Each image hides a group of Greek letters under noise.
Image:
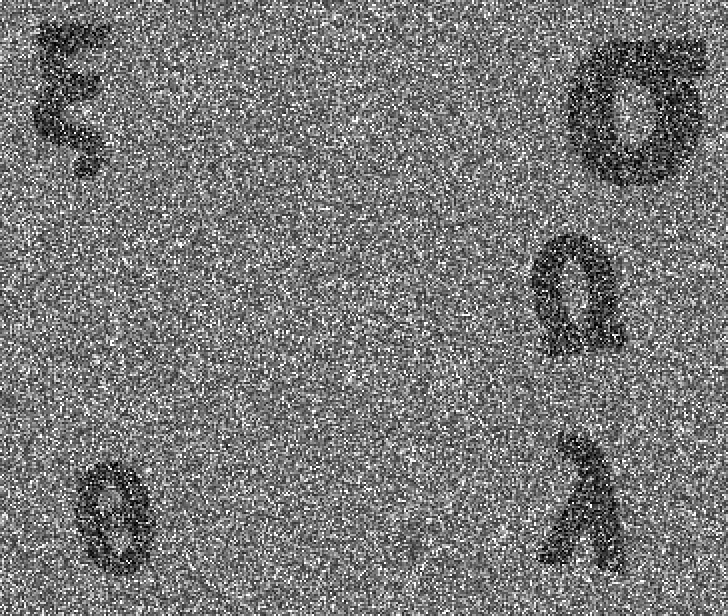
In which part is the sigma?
top right
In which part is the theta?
bottom left
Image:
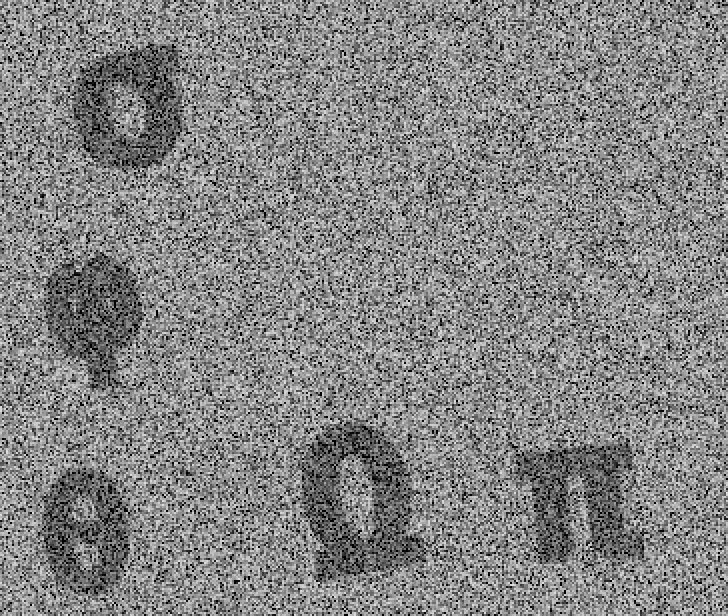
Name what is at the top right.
nothing
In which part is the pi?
bottom right
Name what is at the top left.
sigma
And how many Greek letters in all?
5
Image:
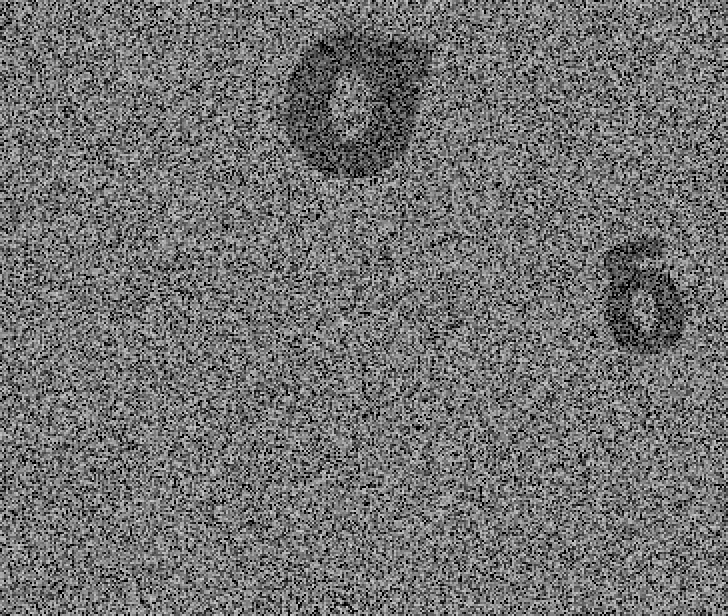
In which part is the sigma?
top middle
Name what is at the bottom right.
nothing
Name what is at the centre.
nothing
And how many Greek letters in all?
2
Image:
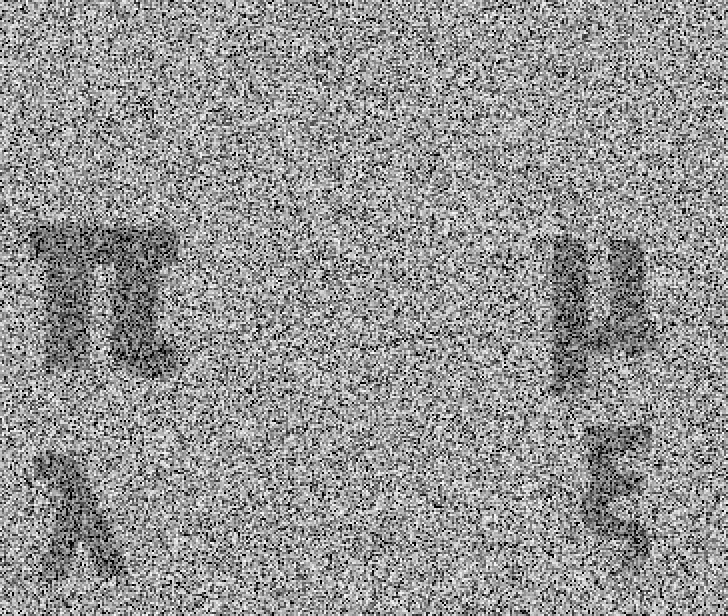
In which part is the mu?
middle right
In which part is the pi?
middle left
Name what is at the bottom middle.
nothing
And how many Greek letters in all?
4
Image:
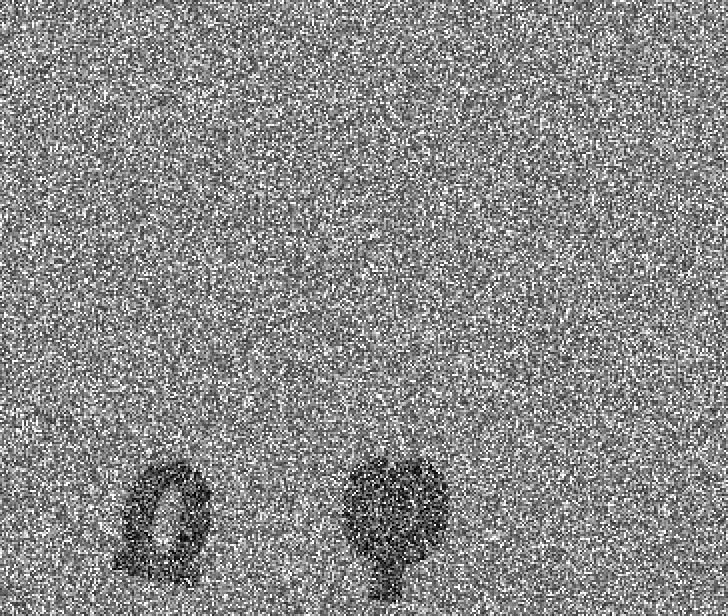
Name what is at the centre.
nothing
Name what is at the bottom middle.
phi
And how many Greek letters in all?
2
